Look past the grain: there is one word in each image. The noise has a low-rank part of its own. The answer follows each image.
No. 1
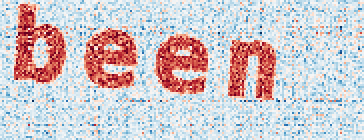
been
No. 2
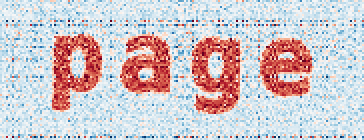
page
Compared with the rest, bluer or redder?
redder
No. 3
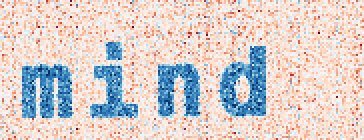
mind
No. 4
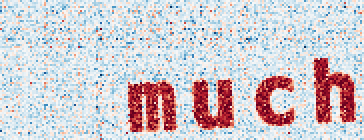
much
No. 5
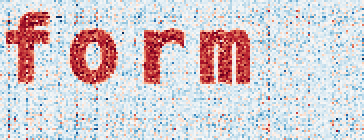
form
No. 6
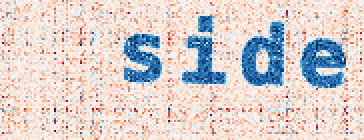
side
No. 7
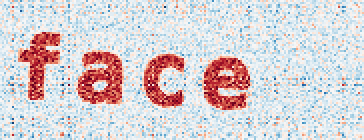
face
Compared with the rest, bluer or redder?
redder
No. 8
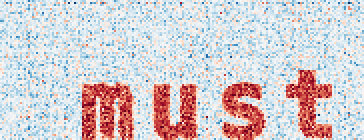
must
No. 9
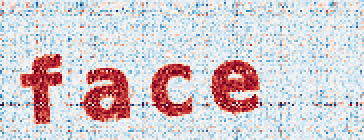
face
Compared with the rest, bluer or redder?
redder
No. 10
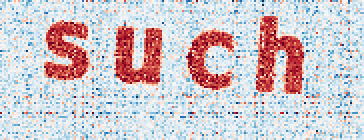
such
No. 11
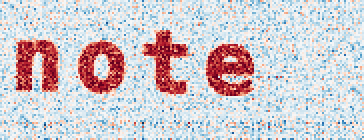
note
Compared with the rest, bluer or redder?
redder
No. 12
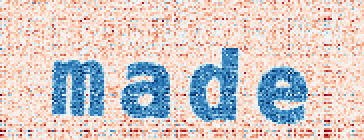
made
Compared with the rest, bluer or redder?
bluer
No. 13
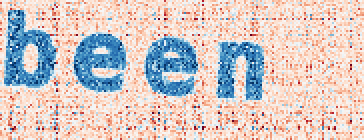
been
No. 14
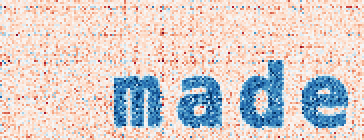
made
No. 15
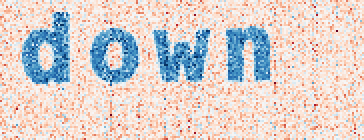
down
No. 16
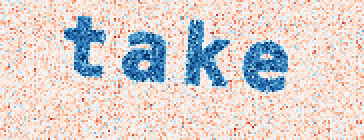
take
